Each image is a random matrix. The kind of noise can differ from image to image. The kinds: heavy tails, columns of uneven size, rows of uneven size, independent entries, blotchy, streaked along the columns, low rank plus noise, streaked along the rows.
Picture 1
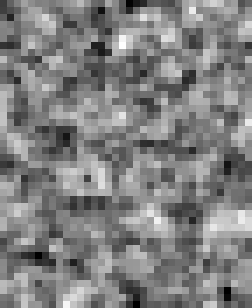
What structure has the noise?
blotchy
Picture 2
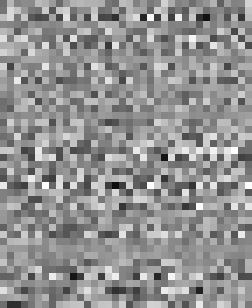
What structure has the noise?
rows of uneven size
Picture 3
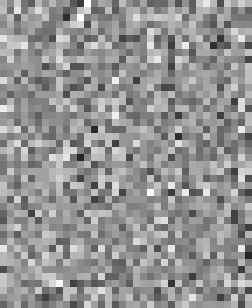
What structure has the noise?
low rank plus noise
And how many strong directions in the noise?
five to eight
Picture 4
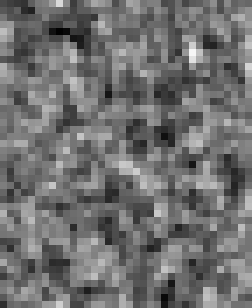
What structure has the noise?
blotchy
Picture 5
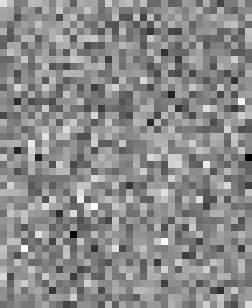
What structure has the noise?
independent entries
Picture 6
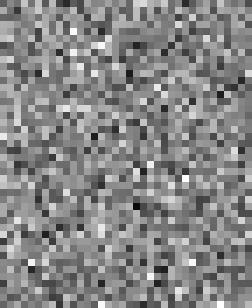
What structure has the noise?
independent entries
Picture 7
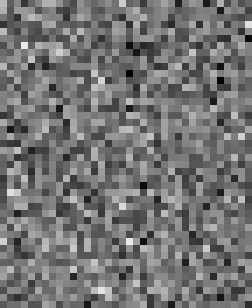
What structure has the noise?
independent entries
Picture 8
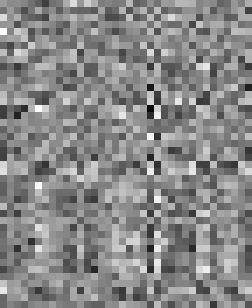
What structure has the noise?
low rank plus noise
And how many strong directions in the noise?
one
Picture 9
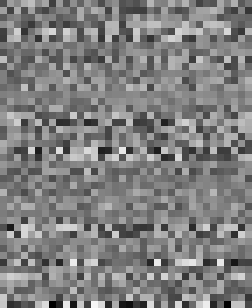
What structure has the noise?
rows of uneven size
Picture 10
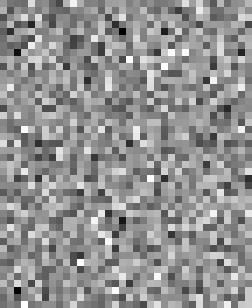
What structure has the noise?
independent entries
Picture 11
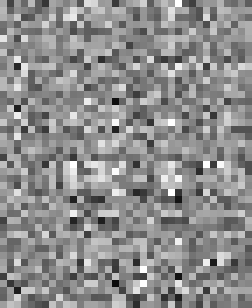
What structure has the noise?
low rank plus noise
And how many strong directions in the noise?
three or four
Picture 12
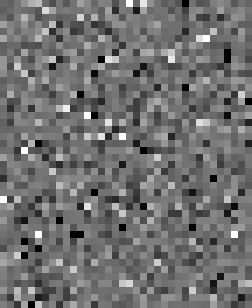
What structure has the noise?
heavy tails
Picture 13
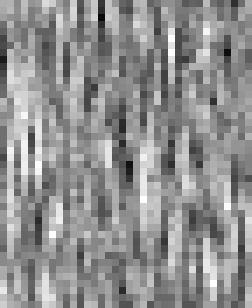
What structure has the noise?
streaked along the columns
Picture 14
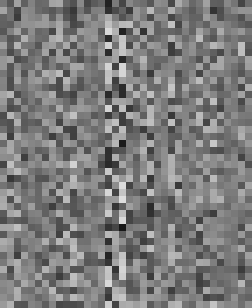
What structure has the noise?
columns of uneven size
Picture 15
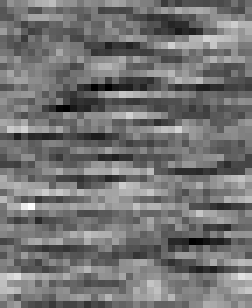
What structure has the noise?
streaked along the rows
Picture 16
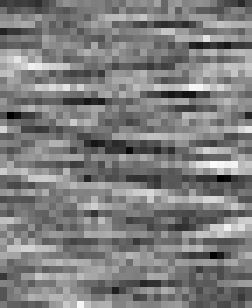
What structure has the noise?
streaked along the rows
